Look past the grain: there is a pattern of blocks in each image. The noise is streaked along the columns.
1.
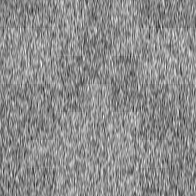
left and right mirror each other
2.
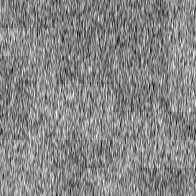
no symmetry
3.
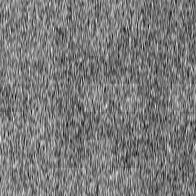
top and bottom mirror each other
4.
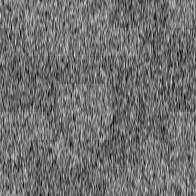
no symmetry
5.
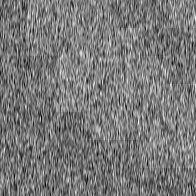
mirrored about the diagonal from the bottom left
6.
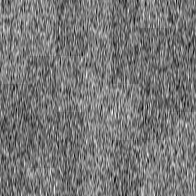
the same after a half turn
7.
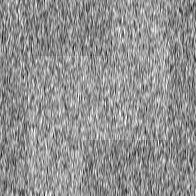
the same after a half turn
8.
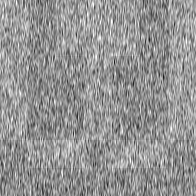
left and right mirror each other
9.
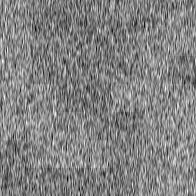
no symmetry
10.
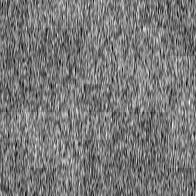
mirrored about the diagonal from the bottom left
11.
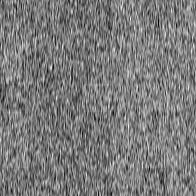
top and bottom mirror each other
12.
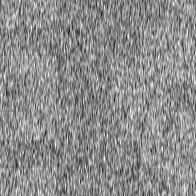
top and bottom mirror each other
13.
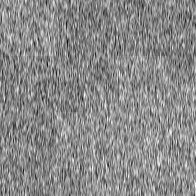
mirrored about the diagonal from the top left
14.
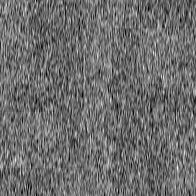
the same after a half turn
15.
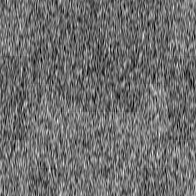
left and right mirror each other
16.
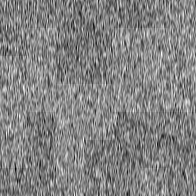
no symmetry
